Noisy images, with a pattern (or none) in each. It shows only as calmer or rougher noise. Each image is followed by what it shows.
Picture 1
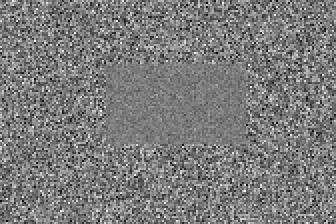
one block
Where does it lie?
centre
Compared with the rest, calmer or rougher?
calmer
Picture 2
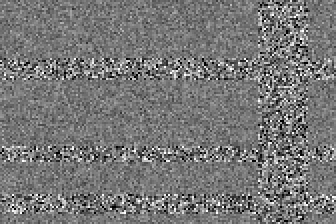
bands of rows crossing bands of columns
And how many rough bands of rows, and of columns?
3 and 1
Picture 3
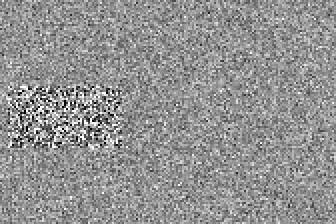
one block
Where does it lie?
middle left
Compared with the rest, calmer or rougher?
rougher
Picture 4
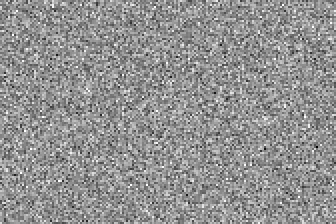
only noise
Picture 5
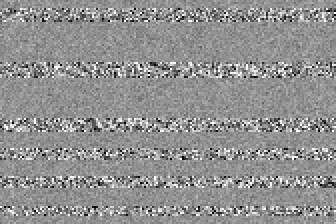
bands of rows
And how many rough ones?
6
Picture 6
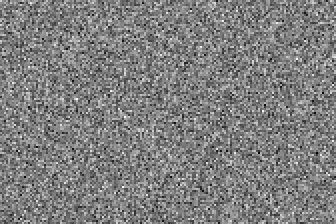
only noise
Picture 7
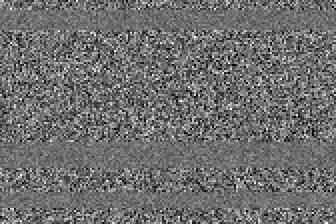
bands of rows
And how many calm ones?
3
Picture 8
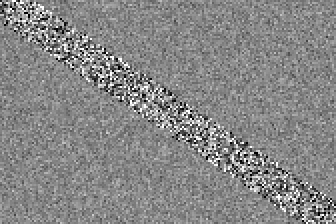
a diagonal band
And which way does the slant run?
top left to bottom right
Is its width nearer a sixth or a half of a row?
a sixth
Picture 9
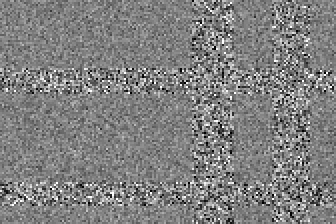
bands of rows crossing bands of columns
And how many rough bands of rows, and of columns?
2 and 2
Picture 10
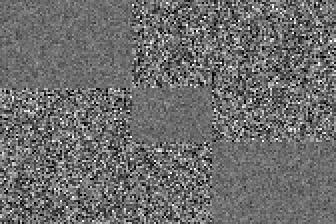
blocks along the diagonal
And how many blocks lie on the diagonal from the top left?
3
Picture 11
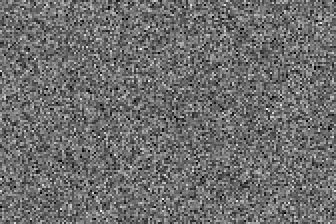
only noise
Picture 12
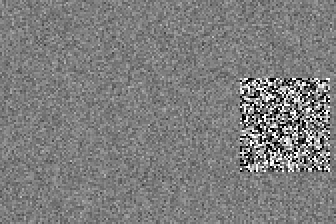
one block
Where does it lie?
middle right
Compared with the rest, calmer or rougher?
rougher
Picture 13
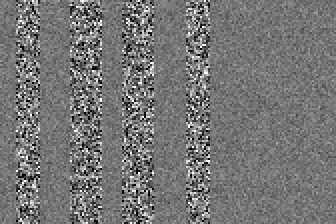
bands of columns
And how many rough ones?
4
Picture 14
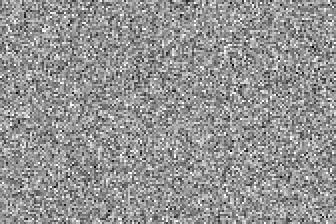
only noise
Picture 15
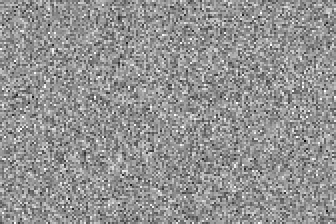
only noise
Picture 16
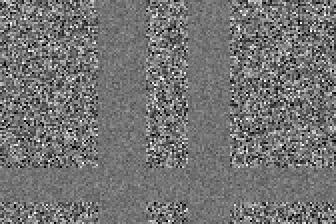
bands of rows crossing bands of columns
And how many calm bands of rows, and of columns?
1 and 2
